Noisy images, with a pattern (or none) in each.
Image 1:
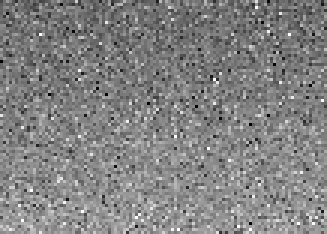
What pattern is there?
a smooth slope
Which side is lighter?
bottom
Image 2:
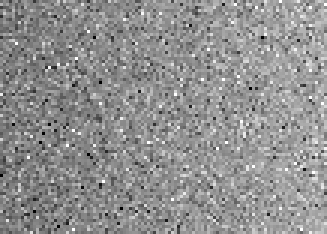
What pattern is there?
a smooth slope
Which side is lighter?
right
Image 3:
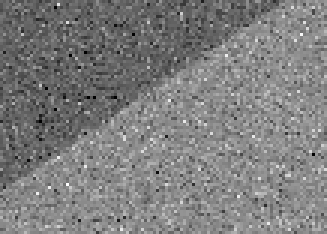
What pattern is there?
a sharp edge
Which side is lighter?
bottom right
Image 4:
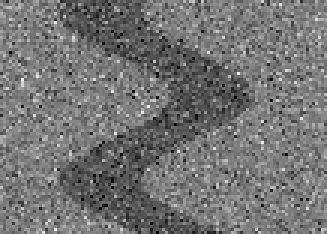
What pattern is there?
a wavy band
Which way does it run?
top to bottom
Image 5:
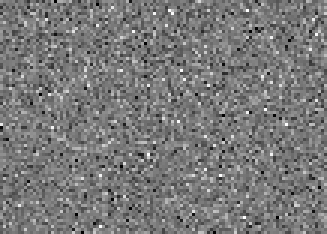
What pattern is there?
only noise
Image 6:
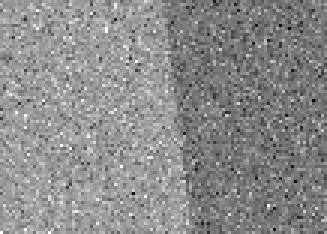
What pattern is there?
a sharp edge
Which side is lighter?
left
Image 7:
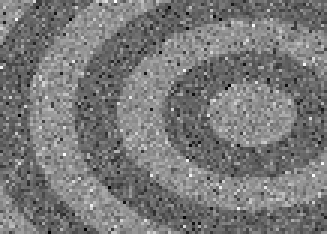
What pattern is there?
rings round one point
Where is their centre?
middle right
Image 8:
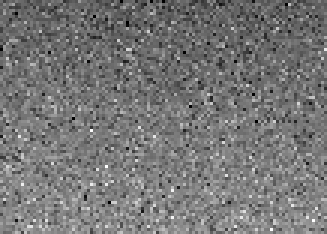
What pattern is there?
a smooth slope
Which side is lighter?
bottom
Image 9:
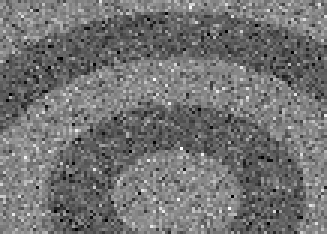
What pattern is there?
rings round one point
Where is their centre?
bottom middle
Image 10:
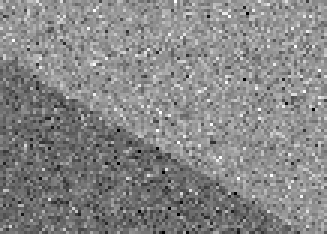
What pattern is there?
a sharp edge
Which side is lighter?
top right
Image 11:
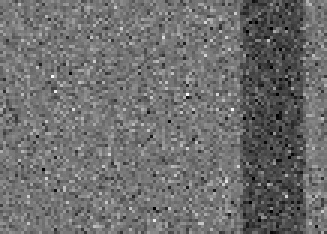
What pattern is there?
one vertical stripe
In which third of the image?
right
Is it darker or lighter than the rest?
darker
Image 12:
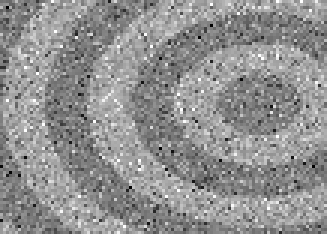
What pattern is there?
rings round one point
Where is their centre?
middle right
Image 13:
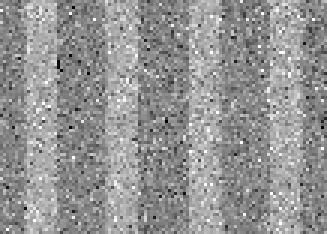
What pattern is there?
vertical stripes
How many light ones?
4
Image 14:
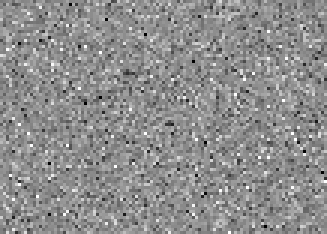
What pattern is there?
only noise
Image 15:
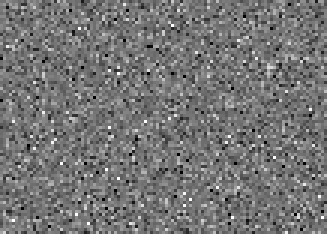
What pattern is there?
only noise
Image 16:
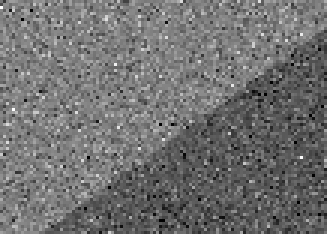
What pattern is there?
a sharp edge
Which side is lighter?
top left
